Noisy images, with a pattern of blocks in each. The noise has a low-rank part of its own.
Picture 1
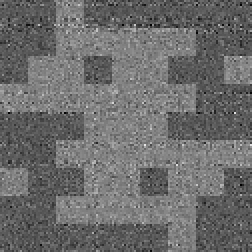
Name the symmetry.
the same after a half turn
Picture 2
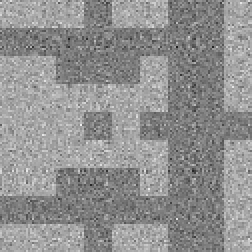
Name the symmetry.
top and bottom mirror each other
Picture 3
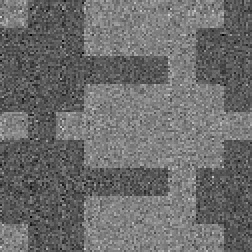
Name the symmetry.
top and bottom mirror each other
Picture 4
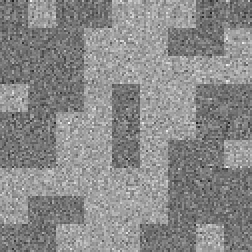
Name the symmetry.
the same after a half turn
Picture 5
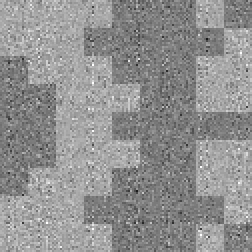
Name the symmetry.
top and bottom mirror each other
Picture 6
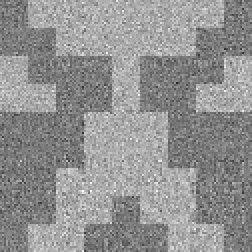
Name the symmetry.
left and right mirror each other
